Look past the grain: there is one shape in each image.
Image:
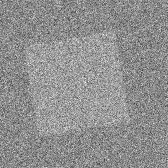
square
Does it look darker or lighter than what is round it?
lighter
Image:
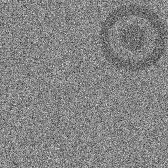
bullseye
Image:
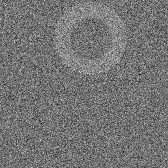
ring
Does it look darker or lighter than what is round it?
lighter
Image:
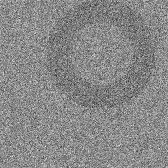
ring
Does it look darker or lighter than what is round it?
darker
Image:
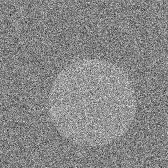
disc
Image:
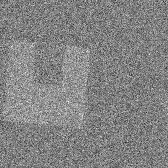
square with a notch
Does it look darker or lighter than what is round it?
lighter
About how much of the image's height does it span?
half
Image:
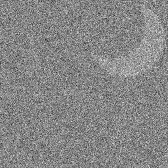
crescent
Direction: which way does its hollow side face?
up and left
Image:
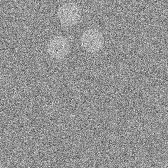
three dots
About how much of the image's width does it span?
a third
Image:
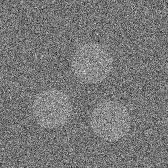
three dots
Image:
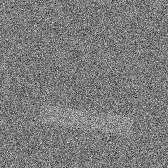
bar
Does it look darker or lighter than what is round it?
lighter
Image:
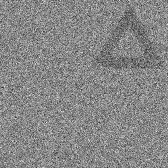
triangle frame
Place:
top right
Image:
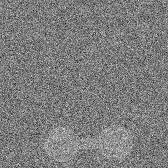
dumbbell
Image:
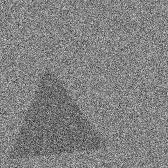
triangle
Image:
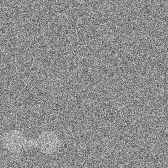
dumbbell
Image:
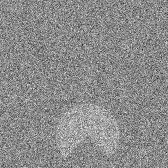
disc with a wedge cut out
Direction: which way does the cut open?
down
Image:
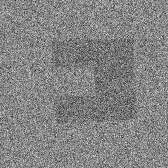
square with a notch
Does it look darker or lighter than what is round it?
darker
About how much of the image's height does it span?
half
